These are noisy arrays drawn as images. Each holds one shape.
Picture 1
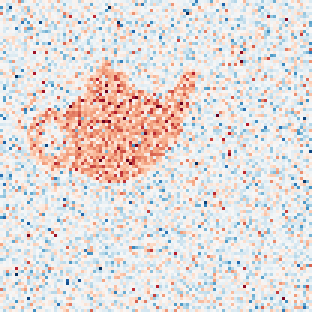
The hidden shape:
teapot
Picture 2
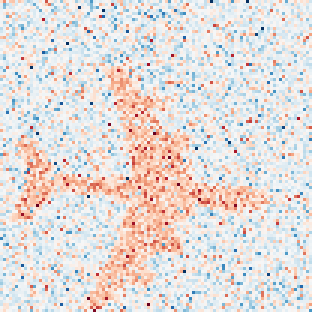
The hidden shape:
airplane
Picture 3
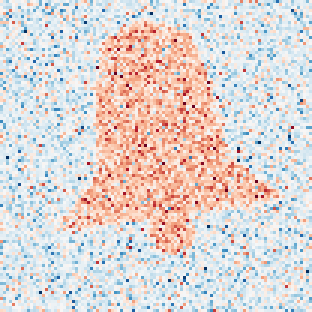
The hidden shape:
bell
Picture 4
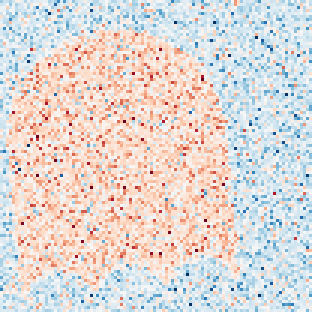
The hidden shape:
ghost
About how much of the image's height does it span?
nearly all
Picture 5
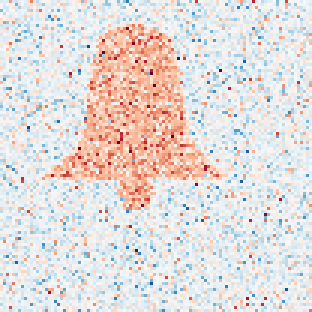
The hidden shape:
bell
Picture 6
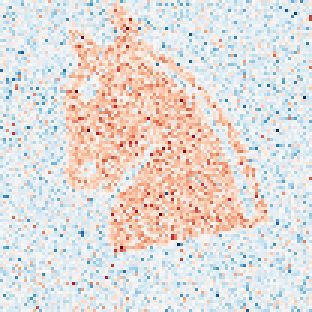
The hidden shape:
chess knight
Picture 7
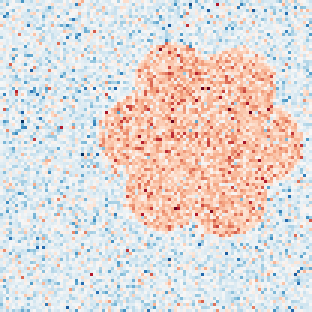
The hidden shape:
flower
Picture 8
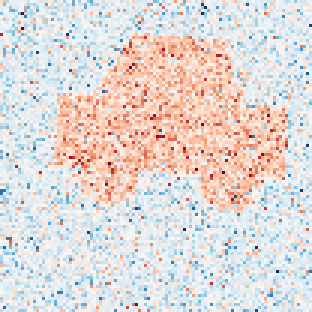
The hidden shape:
car
